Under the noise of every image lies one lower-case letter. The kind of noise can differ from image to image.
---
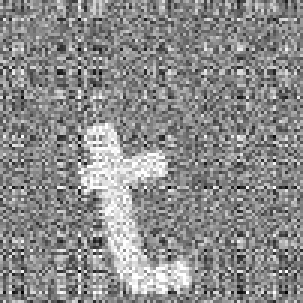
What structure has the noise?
low rank plus noise
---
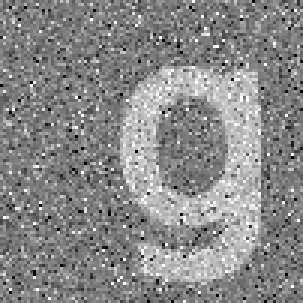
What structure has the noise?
heavy tails
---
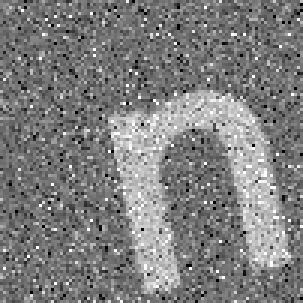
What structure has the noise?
heavy tails
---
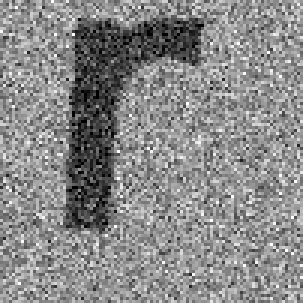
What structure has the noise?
independent entries
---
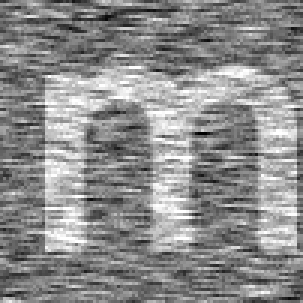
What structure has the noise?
streaked along the rows
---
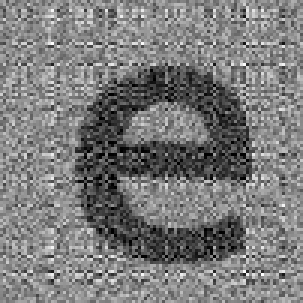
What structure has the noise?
low rank plus noise
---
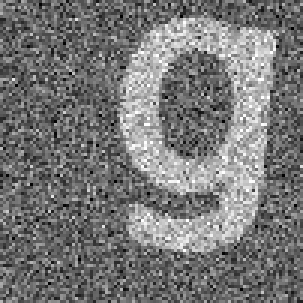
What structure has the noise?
independent entries
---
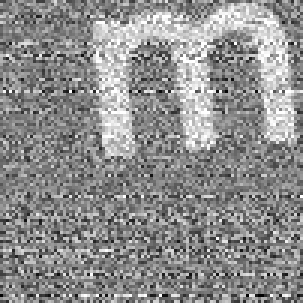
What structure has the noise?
rows of uneven size
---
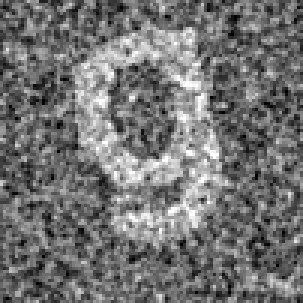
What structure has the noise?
blotchy
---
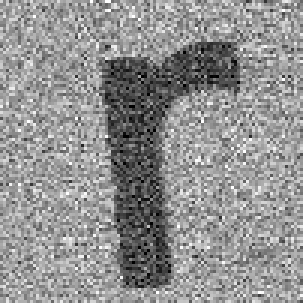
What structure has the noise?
low rank plus noise
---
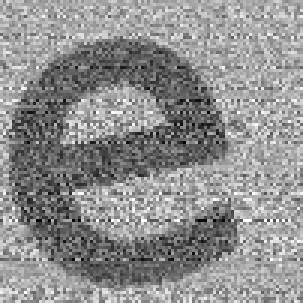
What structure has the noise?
rows of uneven size
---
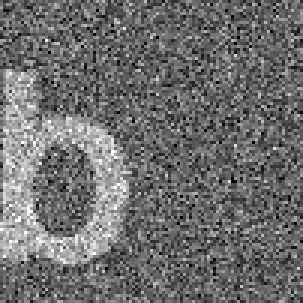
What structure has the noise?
independent entries
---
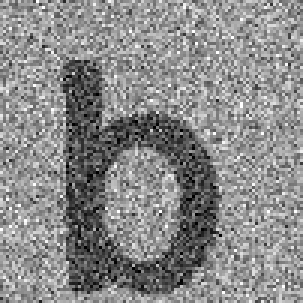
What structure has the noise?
independent entries
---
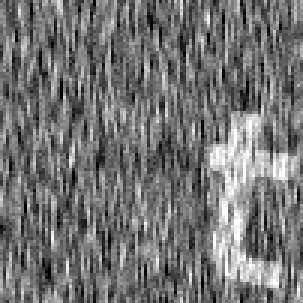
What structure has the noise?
streaked along the columns
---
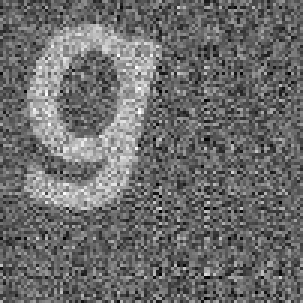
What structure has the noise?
low rank plus noise
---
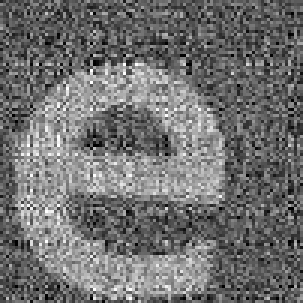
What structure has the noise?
low rank plus noise
